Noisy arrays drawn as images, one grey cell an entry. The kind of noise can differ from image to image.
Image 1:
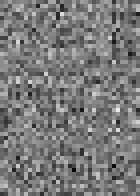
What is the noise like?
low rank plus noise
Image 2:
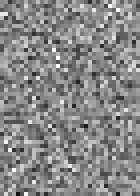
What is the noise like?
independent entries
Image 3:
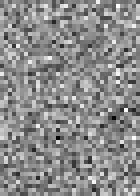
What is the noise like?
independent entries
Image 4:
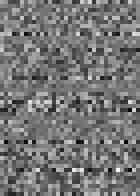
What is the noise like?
rows of uneven size
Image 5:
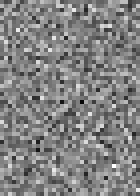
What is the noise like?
independent entries
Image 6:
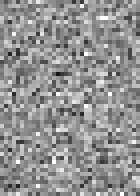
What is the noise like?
low rank plus noise
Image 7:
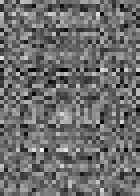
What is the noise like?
low rank plus noise
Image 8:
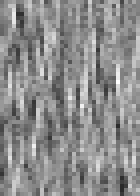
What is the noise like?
streaked along the columns
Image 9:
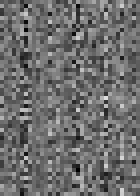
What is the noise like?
columns of uneven size
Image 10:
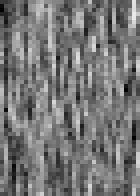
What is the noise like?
streaked along the columns
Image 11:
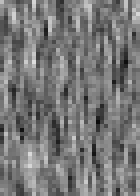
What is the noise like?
streaked along the columns
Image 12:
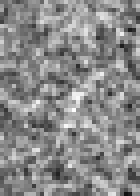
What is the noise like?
blotchy
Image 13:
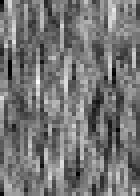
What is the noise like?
streaked along the columns
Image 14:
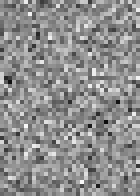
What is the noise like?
independent entries
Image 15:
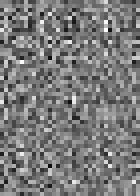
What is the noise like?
low rank plus noise
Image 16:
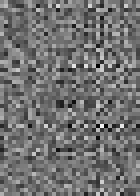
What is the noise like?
low rank plus noise
